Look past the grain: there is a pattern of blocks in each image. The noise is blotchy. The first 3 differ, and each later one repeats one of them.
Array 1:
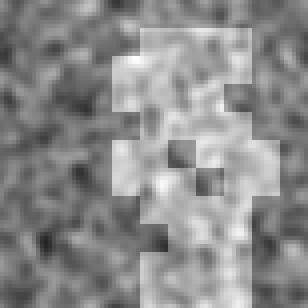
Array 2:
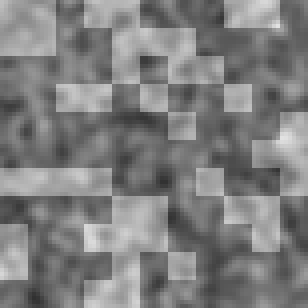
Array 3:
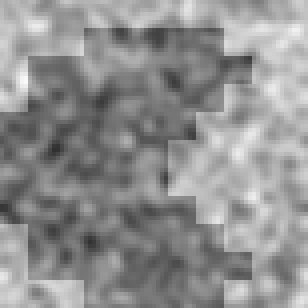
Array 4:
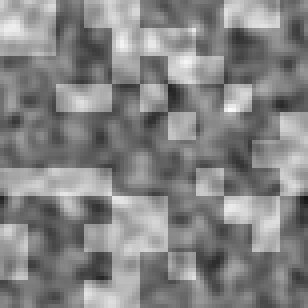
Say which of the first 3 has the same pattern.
2
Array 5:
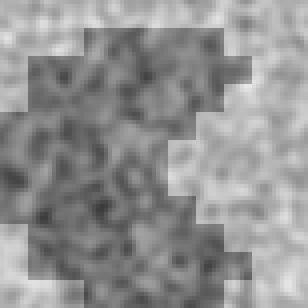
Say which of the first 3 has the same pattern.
3
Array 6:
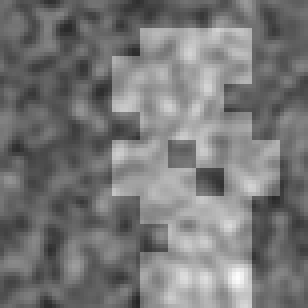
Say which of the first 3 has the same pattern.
1
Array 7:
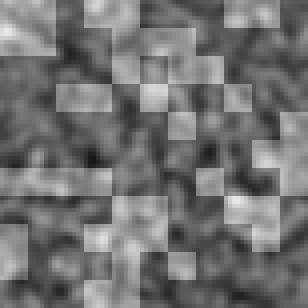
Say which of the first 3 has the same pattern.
2
